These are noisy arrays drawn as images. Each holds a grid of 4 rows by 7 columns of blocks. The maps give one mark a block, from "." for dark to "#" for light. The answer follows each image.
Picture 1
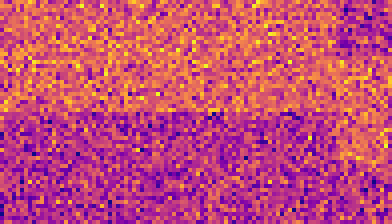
# # # # # # .
# # # # # # #
. . . . . . #
. . . . . . .
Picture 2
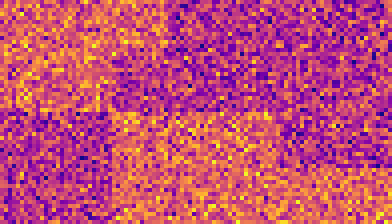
# # # . . . .
# # . . . . .
. . # # # . .
. . # # # # #
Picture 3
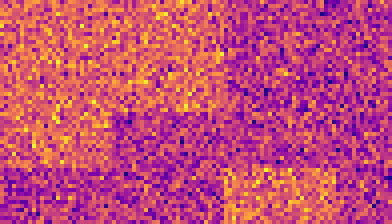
# # # # . . .
# # # # . . .
# # . . . . .
. . . . # # .
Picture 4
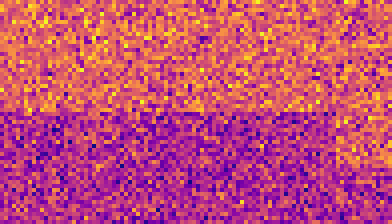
# # # # # # #
# # # # # # #
. . . . . . #
. . . . . . .
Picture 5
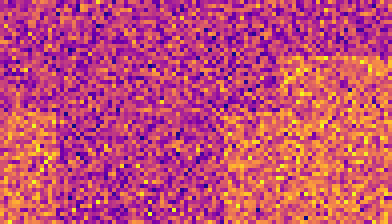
. . . . . . .
. . . . . # #
# . . . # # #
# . . . # # #
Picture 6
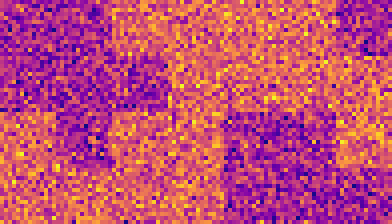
. . # # # # .
. . . # # # #
# . # # . . #
# # # # . . .
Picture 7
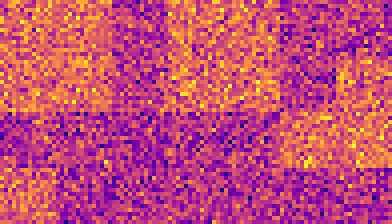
# # . # # . .
# # . # # . #
. . . . . # #
# . . . . . .
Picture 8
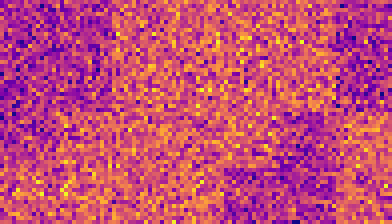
. . # # # # .
. . # # # # .
. # # # # . #
# # # # . . #
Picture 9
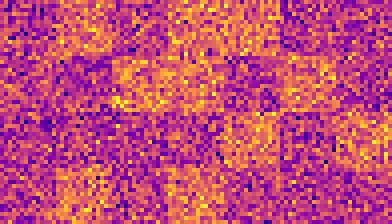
. # . # # . .
. . # # . # .
. . . . # . #
. # . # . . .
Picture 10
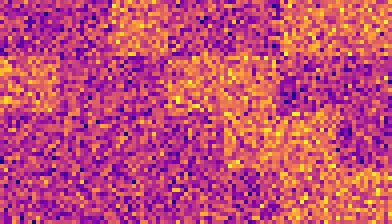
. . # . . # #
# . . # # . .
. . . . # # .
. . . . . # #
